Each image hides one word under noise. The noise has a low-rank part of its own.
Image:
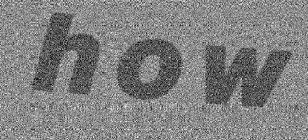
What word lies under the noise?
how
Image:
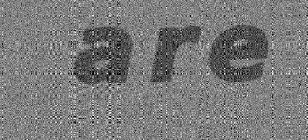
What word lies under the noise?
are
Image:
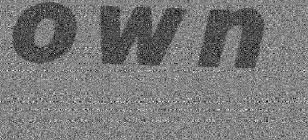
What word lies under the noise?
own
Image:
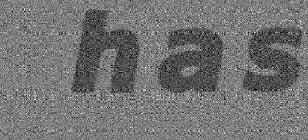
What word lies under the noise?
has
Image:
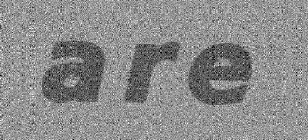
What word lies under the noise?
are
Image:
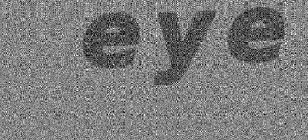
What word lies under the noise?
eye
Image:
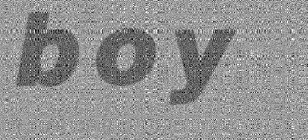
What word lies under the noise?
boy
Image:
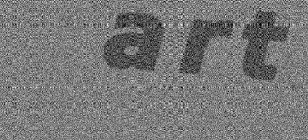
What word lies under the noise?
art
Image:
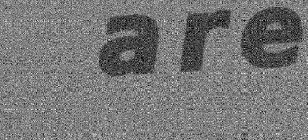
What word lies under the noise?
are
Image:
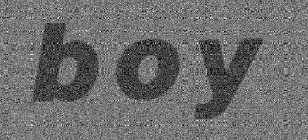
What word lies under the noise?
boy
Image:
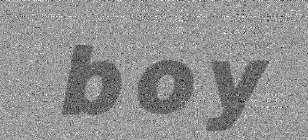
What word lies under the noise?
boy
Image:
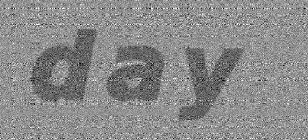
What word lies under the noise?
day
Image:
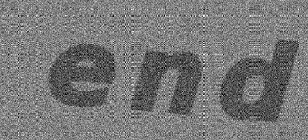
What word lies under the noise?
end
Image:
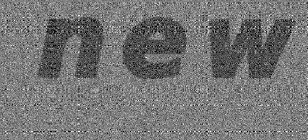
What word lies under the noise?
new
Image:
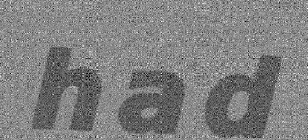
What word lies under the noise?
had
